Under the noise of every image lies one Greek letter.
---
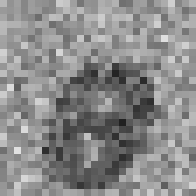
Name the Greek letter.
theta
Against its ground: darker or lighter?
darker
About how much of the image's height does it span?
two thirds
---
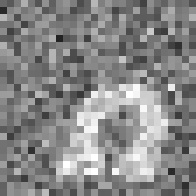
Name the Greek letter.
omega
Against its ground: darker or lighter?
lighter
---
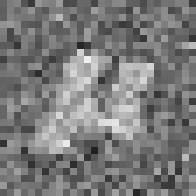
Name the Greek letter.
mu
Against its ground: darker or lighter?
lighter
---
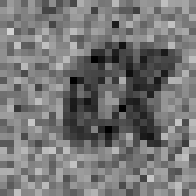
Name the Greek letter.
alpha
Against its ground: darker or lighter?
darker
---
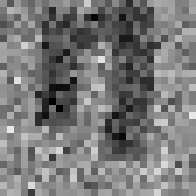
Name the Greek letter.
eta
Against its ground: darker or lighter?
darker
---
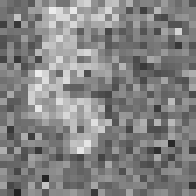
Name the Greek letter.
xi
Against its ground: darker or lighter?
lighter
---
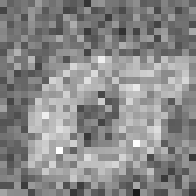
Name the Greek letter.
sigma
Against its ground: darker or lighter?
lighter
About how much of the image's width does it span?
nearly all
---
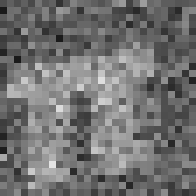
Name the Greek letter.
pi
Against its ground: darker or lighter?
lighter
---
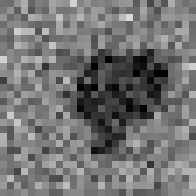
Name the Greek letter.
phi
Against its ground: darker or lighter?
darker
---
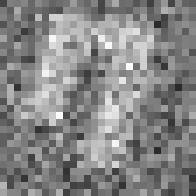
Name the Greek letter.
eta
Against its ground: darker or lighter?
lighter
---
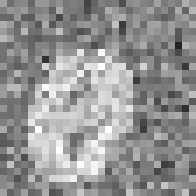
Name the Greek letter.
theta
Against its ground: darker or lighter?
lighter
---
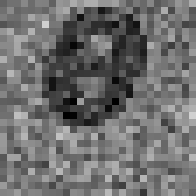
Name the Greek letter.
theta
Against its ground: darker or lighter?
darker
